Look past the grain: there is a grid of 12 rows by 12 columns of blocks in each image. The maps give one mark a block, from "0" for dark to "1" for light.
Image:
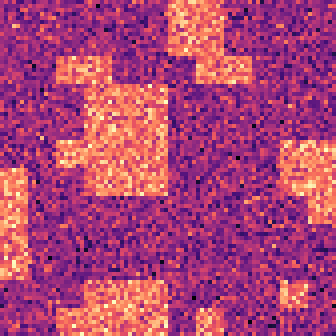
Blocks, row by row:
000000110000
000000110000
001100011000
000111000000
000111000000
001111000011
100111000011
100000000001
100000000000
100000000000
000111000010
001111010000
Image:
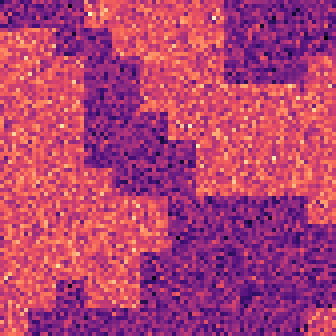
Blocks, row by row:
000111110000
110011110000
111001110001
111001111111
111000111111
111000011111
111100011111
111111000001
111111000000
111110000000
110110000000
100000000001
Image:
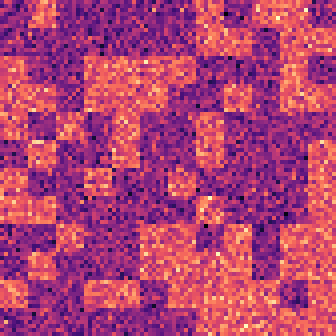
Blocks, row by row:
010000010110
000000011011
100111100010
110111001011
101010010000
010010010001
100100100001
110000010001
001001101011
010001111011
100110111101
000000011111
